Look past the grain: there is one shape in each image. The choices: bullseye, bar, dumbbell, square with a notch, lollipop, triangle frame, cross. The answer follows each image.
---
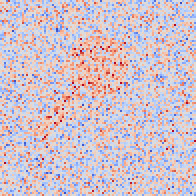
lollipop
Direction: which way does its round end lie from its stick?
up and right
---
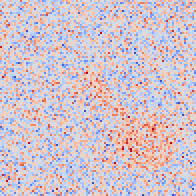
lollipop
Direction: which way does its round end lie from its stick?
down and right
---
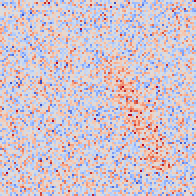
bar
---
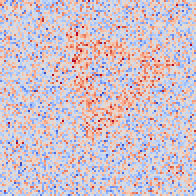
triangle frame
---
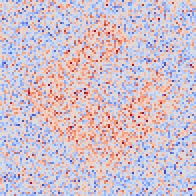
square with a notch
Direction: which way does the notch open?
up and right
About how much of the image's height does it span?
nearly all
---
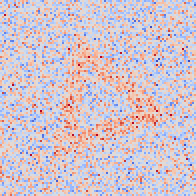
triangle frame
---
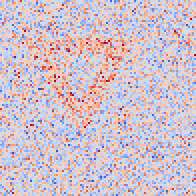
triangle frame
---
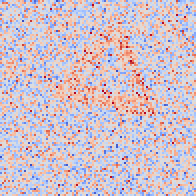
triangle frame
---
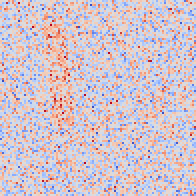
bar
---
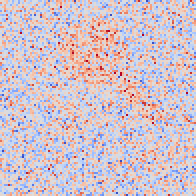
lollipop
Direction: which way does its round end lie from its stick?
up and left
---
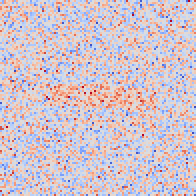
bar
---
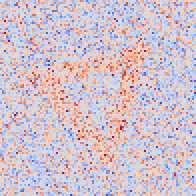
triangle frame
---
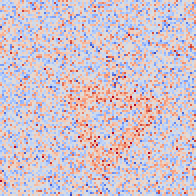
triangle frame
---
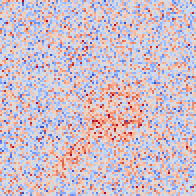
lollipop
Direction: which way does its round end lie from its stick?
up and right
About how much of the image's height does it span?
half
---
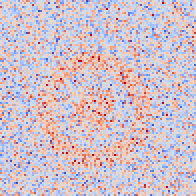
bullseye
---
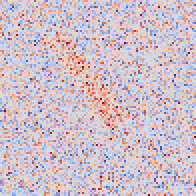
bar
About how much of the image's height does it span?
half
